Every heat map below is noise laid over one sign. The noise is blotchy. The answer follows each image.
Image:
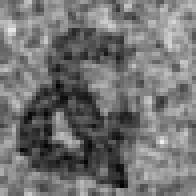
ampersand
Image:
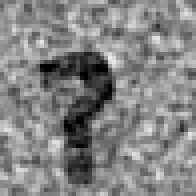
question mark
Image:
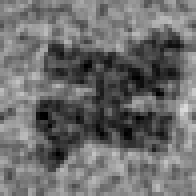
not-equal sign
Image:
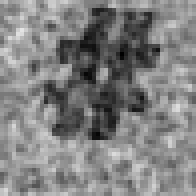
hash sign
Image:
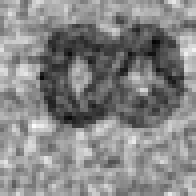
infinity sign
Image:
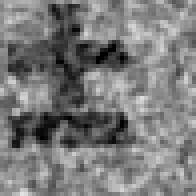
plus-minus sign
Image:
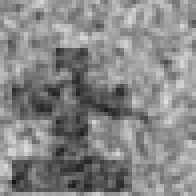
plus-minus sign
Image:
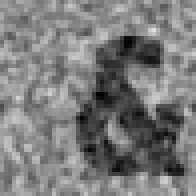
ampersand
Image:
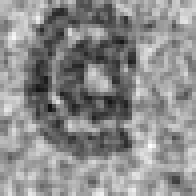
at sign
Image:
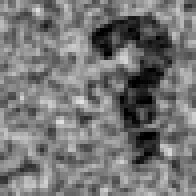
question mark
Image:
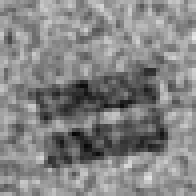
equals sign
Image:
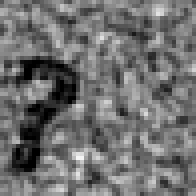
question mark
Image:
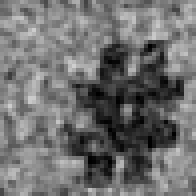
hash sign
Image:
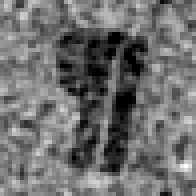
pilcrow
